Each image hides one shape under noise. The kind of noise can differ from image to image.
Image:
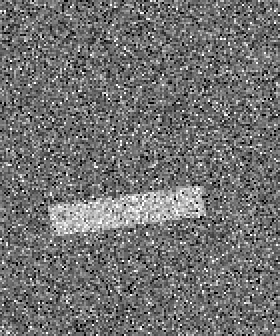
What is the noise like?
heavy tails
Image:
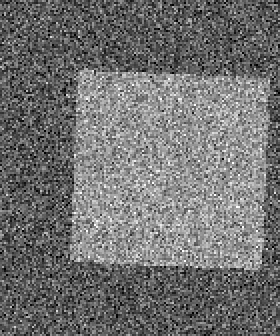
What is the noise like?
independent entries
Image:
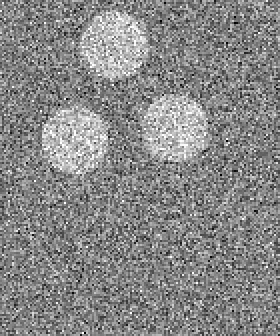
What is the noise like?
independent entries
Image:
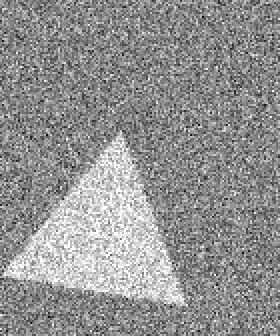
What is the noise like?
independent entries
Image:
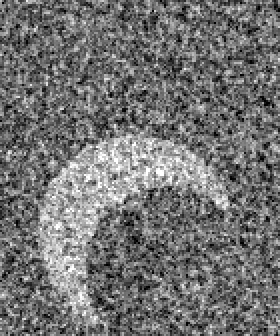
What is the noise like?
blotchy
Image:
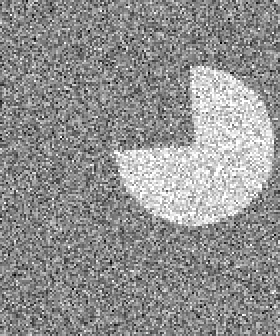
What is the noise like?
independent entries
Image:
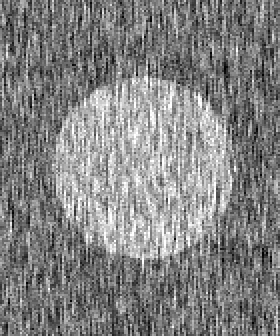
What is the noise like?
streaked along the columns
